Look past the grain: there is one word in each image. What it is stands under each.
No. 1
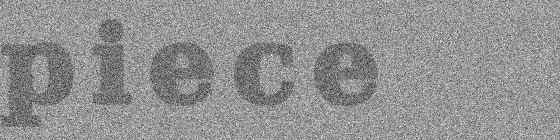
piece
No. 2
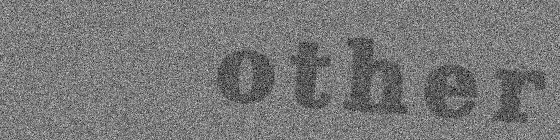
other
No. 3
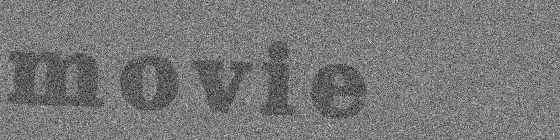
movie
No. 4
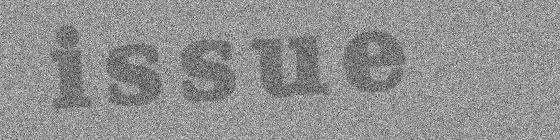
issue
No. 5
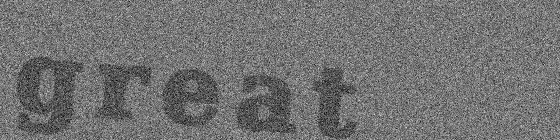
great
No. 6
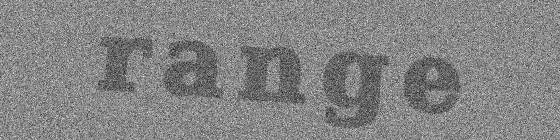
range
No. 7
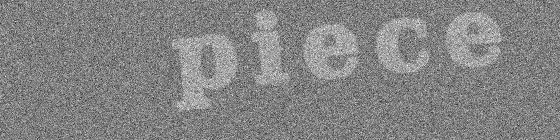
piece
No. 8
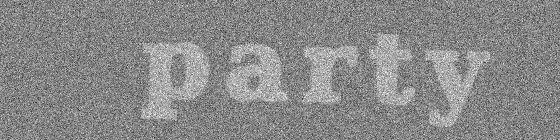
party
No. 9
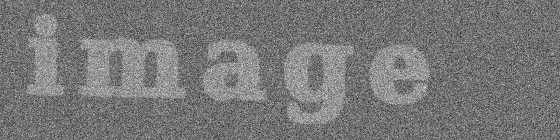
image
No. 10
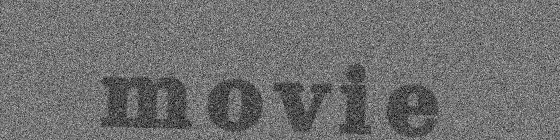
movie
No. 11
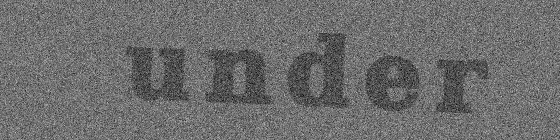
under
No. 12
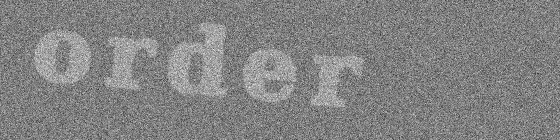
order
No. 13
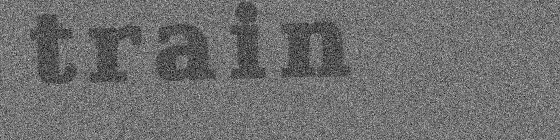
train
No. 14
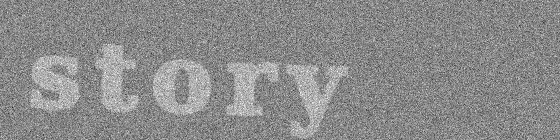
story
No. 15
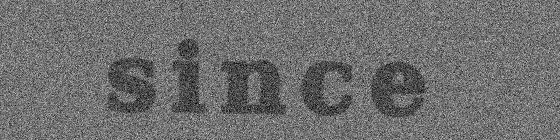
since
